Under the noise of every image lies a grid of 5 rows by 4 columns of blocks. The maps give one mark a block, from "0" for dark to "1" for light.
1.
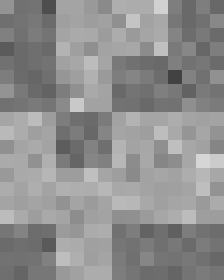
0110
0100
1011
1111
0100
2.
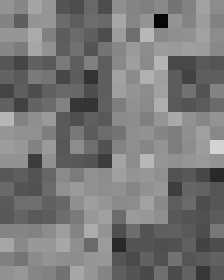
1011
0010
1011
0110
1100
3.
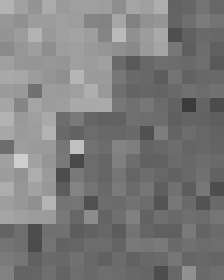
1110
1100
1000
1000
0000
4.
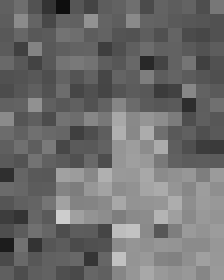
0000
0000
0010
0111
0011
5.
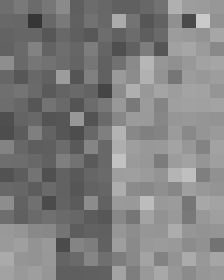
0001
0011
0011
0011
1011
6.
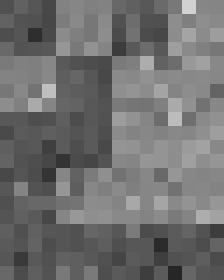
0101
1011
0011
0111
0000
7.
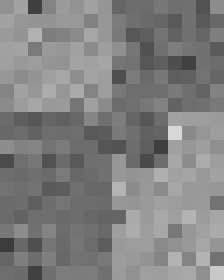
1100
1100
0001
0011
0011
